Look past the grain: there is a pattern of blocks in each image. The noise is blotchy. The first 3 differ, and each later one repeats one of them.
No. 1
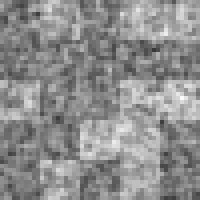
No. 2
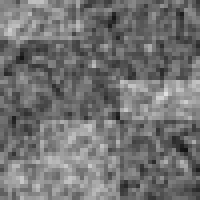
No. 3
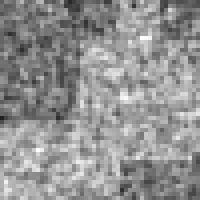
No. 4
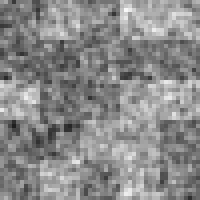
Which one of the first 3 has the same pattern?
1
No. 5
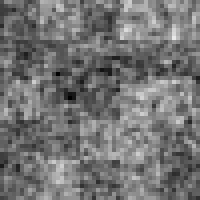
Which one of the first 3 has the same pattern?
1
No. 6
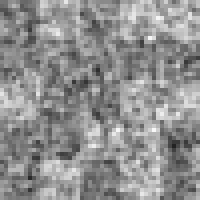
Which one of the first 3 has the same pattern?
1
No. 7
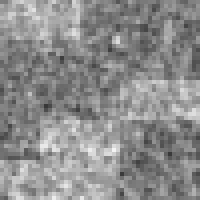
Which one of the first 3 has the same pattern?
2
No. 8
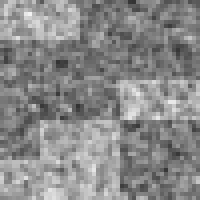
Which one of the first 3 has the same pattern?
2
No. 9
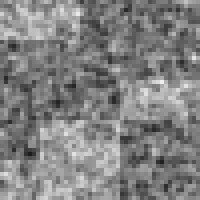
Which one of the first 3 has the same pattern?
2
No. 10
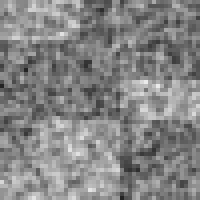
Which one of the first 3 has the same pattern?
2
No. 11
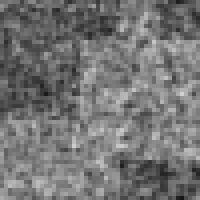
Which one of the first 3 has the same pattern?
3
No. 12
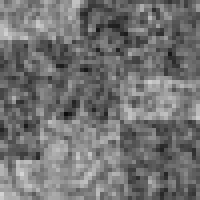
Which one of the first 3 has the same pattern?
2
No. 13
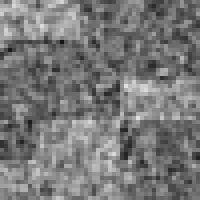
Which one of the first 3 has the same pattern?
2
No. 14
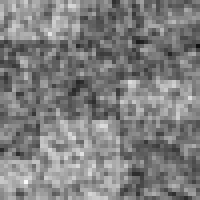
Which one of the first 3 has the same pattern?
2
